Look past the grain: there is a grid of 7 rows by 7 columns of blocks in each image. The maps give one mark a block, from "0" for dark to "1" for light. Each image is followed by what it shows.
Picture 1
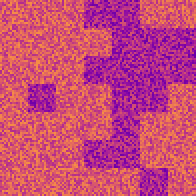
1110011
1111000
1110000
1011001
1111011
1110011
1111101
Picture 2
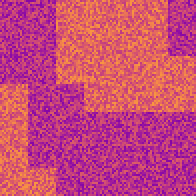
0011110
0011110
0011111
1001111
1000000
1000000
1100000
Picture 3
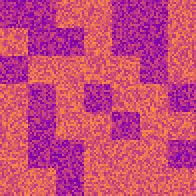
0011001
1001001
0111101
1010110
1011011
1001110
1101111
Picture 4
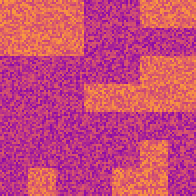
1110011
1110000
0000011
0001111
0000000
0000010
0100110
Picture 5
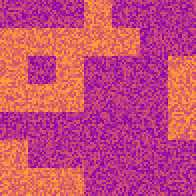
0001000
1111100
1010001
1110001
0000001
1000000
1110000
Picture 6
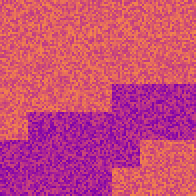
1111111
1111111
1111111
1111000
1000000
0000011
0000111
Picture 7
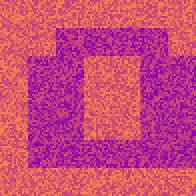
1111111
1100001
1001100
1001100
1001100
1000000
1111111
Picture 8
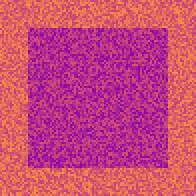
1111111
1000001
1000001
1000001
1000001
1000001
1111111
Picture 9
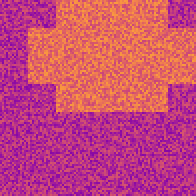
0011110
0111111
0111111
0011110
0000000
0000000
0000000
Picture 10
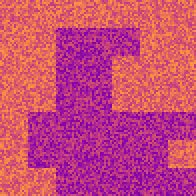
1111111
1100011
1100111
1100111
1000000
1000001
1100000
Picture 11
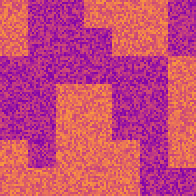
1001110
1000110
0000001
0011001
0011001
1011101
1111100
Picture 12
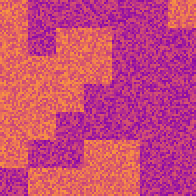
1000001
1011000
1111000
1110000
1100000
1001100
0111100
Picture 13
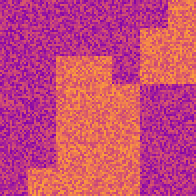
0000001
0000011
0011011
0011100
0011100
0011100
0111100
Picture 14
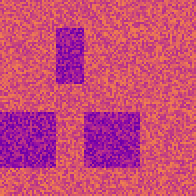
1111111
1101111
1101111
1111111
0010011
0010011
1111111
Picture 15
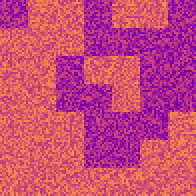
0110110
1110000
1101100
1100100
1110001
1110011
1111111
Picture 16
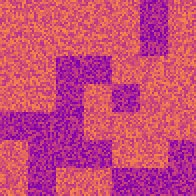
1111101
1111101
1100111
1101011
0001111
1000110
1011000
